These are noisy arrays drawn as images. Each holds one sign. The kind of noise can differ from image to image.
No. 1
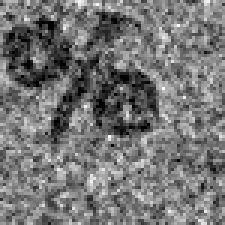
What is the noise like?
blotchy
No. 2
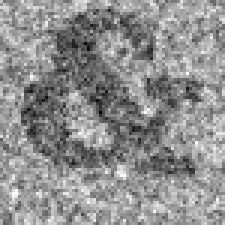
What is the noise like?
blotchy
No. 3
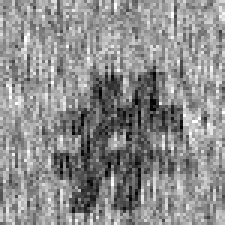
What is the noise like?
streaked along the columns
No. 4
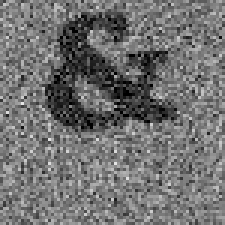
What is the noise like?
low rank plus noise
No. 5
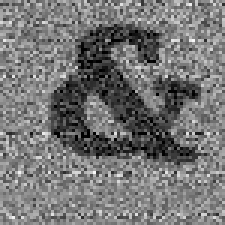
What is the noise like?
rows of uneven size
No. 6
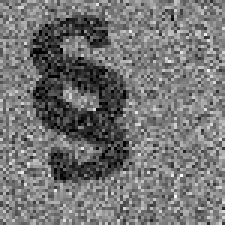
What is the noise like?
low rank plus noise
